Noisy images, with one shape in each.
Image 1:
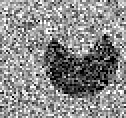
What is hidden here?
dark disc with a wedge cut out
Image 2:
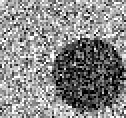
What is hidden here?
dark disc
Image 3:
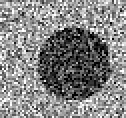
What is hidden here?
dark disc
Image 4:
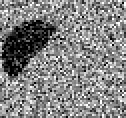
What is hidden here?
dark half disc
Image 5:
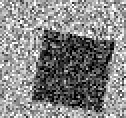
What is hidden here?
dark square
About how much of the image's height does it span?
two thirds
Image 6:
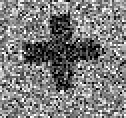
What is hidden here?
dark cross
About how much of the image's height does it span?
two thirds
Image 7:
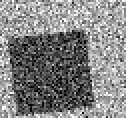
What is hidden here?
dark square
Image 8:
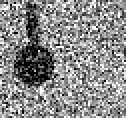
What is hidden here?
dark lollipop
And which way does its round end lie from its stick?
down
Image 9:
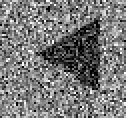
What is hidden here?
dark triangle
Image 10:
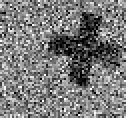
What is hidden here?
dark cross
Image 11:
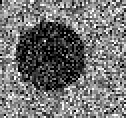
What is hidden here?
dark disc
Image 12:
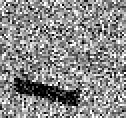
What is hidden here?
dark bar
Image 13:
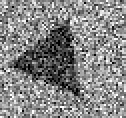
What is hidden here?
dark triangle
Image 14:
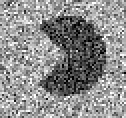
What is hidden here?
dark disc with a wedge cut out
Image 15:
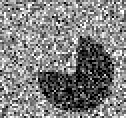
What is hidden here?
dark disc with a wedge cut out
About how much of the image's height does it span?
two thirds
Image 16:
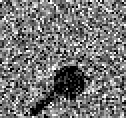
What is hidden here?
dark lollipop, bottom middle
